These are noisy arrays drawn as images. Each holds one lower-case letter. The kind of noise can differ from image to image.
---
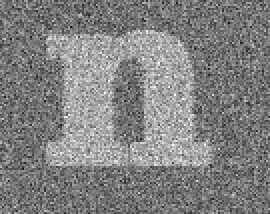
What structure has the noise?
independent entries
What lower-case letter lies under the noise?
n
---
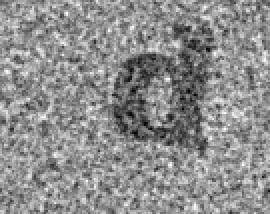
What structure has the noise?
blotchy
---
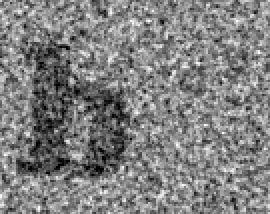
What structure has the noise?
blotchy
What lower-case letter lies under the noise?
b
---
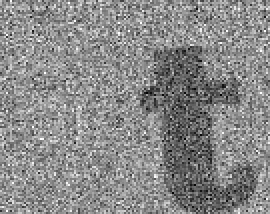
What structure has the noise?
low rank plus noise
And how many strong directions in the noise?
five to eight
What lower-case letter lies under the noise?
t
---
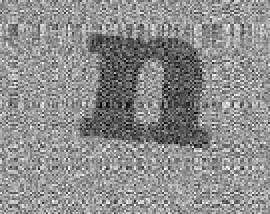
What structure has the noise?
low rank plus noise
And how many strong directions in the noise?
one
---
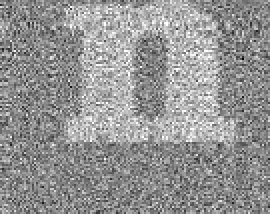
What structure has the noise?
low rank plus noise
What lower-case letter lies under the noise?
n
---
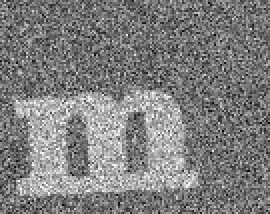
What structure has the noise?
independent entries
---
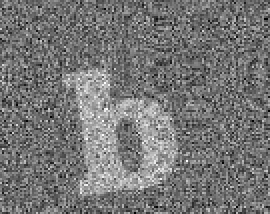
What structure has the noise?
low rank plus noise
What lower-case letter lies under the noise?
b
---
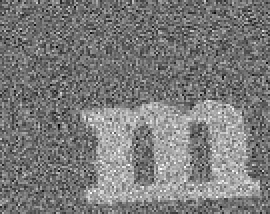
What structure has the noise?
low rank plus noise
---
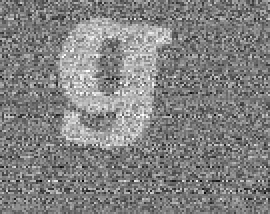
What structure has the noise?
rows of uneven size
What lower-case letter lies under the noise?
g
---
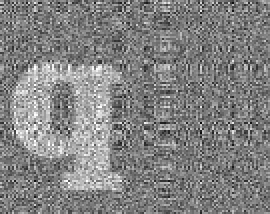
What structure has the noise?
low rank plus noise
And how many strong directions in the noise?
one
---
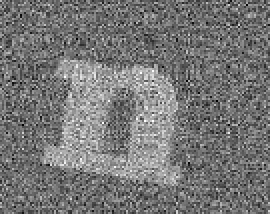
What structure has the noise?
low rank plus noise
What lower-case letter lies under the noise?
n
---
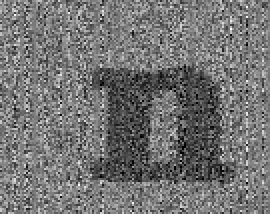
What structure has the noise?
columns of uneven size
